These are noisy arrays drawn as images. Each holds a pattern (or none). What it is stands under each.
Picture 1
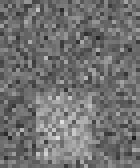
one block
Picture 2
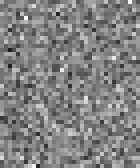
only noise
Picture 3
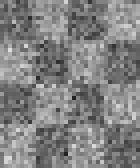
a checkerboard
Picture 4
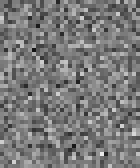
only noise
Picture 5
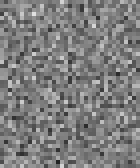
only noise
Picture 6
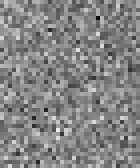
only noise
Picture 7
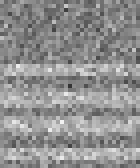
bands of rows
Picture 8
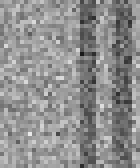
bands of columns
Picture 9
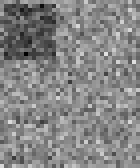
one block
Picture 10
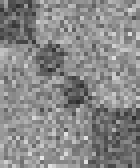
blocks along the diagonal
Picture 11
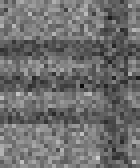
bands of rows crossing bands of columns
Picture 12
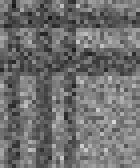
bands of rows crossing bands of columns
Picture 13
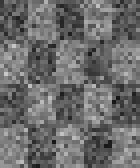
a checkerboard
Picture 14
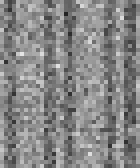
bands of columns
